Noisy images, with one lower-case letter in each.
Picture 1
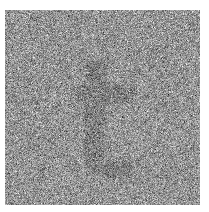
t
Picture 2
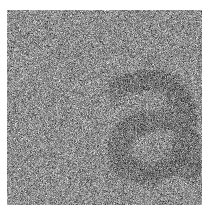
a
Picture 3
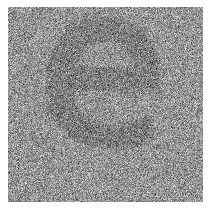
e
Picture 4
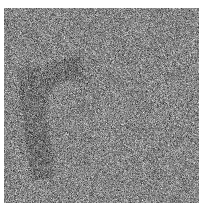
r
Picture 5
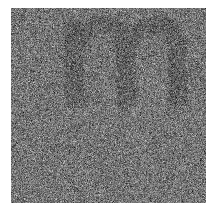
m
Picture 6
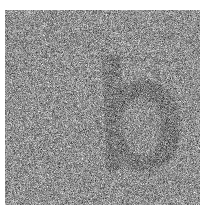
b
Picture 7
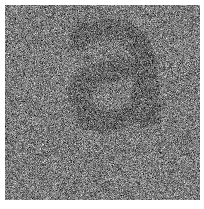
a
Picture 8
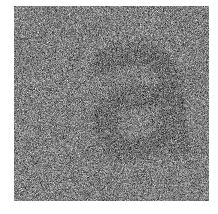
a
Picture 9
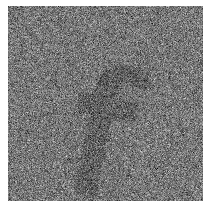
f
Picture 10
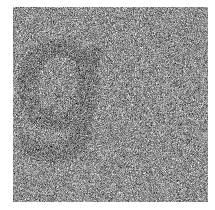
g
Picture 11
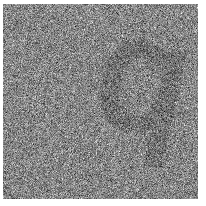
q
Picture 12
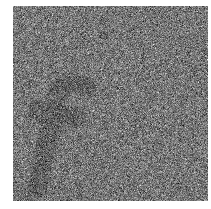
f
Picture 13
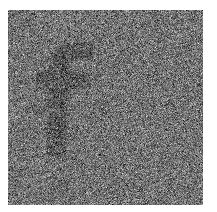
f
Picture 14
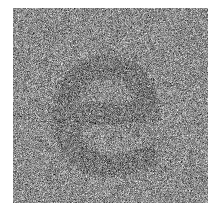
e
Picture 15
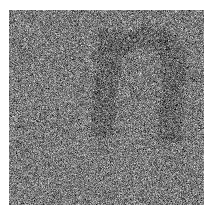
n
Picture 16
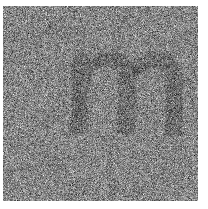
m
